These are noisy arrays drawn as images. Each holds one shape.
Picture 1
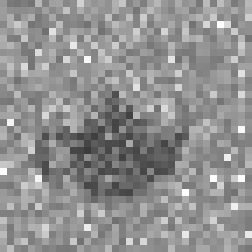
teapot
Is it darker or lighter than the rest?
darker
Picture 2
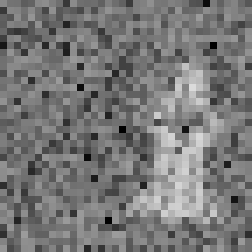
chess bishop
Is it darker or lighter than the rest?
lighter
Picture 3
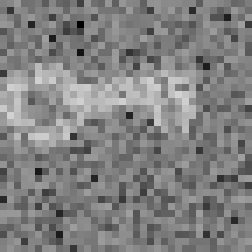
key
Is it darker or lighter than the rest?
lighter
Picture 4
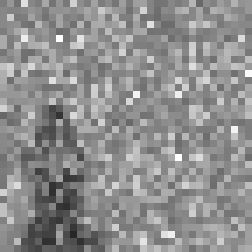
chess bishop
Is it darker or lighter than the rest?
darker
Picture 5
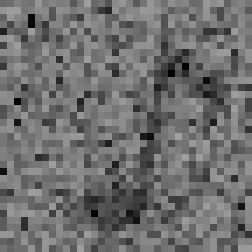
musical note
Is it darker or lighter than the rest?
darker
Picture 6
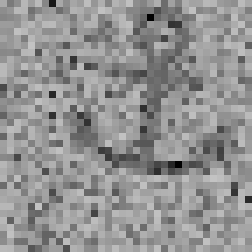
anchor
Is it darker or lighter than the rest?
darker
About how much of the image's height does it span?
two thirds
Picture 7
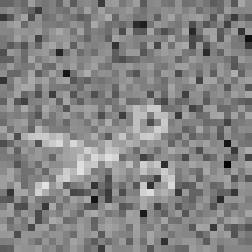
pair of scissors
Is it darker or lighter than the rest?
lighter
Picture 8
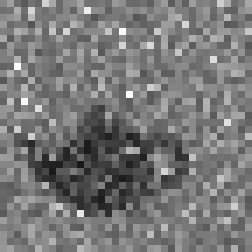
teapot
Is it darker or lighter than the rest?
darker
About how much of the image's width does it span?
two thirds
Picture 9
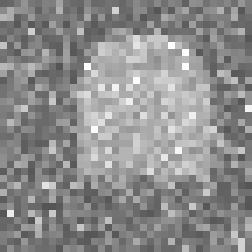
ghost
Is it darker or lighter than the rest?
lighter
